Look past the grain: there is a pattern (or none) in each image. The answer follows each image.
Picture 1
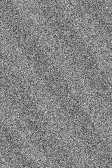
diagonal stripes
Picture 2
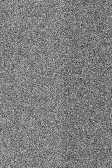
a sharp edge
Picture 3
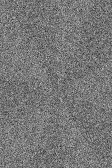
spokes from one point
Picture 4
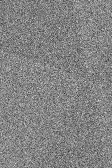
spokes from one point
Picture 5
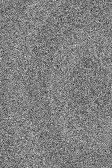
rings round one point
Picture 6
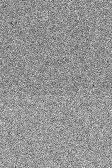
a sharp edge
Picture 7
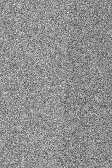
a sharp edge
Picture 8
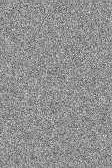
only noise
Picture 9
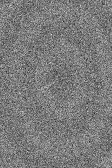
rings round one point
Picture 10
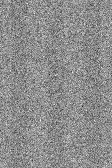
vertical stripes
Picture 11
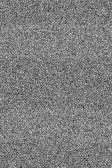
horizontal stripes
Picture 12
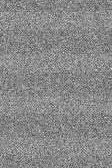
horizontal stripes
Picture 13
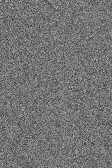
only noise
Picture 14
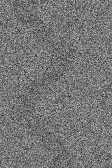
a wavy band
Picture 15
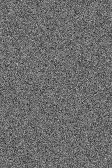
only noise
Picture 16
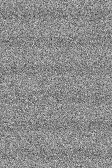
horizontal stripes
